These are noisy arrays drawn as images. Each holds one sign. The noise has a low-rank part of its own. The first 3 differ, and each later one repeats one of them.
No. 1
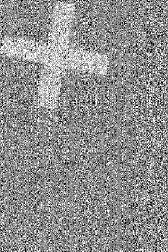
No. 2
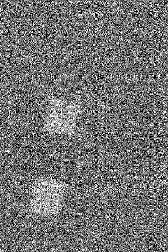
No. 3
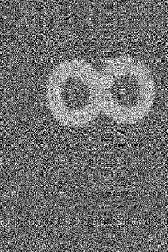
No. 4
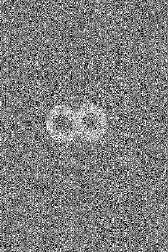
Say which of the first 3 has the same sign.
3
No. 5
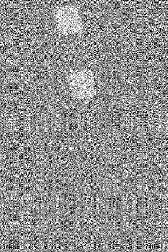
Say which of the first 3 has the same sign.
2
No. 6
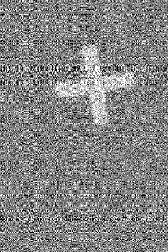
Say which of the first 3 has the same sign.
1
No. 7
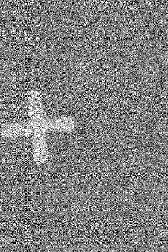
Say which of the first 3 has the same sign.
1
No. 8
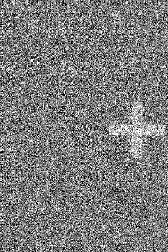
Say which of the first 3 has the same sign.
1
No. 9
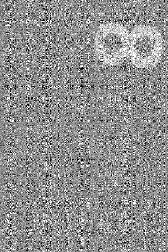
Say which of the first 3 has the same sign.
3
